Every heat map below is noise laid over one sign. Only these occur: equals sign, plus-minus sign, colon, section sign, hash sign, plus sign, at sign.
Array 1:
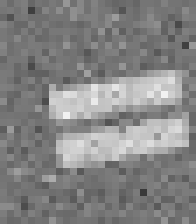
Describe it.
light equals sign
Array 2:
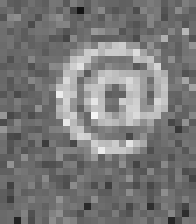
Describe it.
light at sign
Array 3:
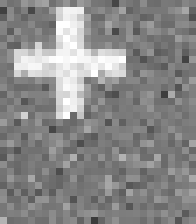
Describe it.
light plus sign
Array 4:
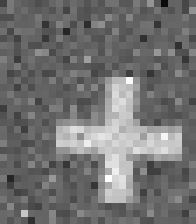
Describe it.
light plus sign
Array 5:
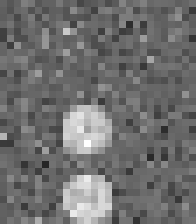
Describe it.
light colon
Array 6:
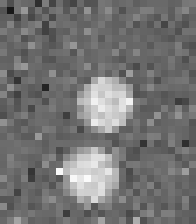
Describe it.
light colon
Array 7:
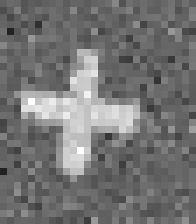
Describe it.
light plus sign
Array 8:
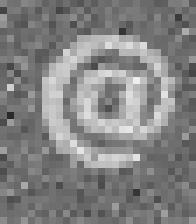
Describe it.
light at sign
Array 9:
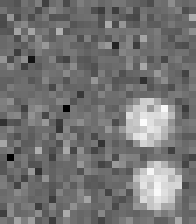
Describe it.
light colon
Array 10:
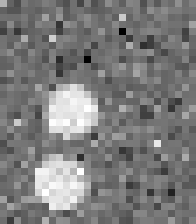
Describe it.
light colon
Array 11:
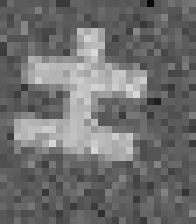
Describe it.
light plus-minus sign
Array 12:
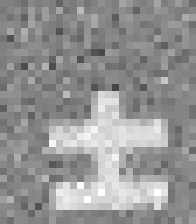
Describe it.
light plus-minus sign
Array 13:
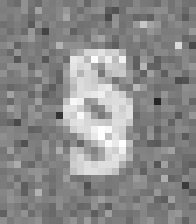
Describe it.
light section sign
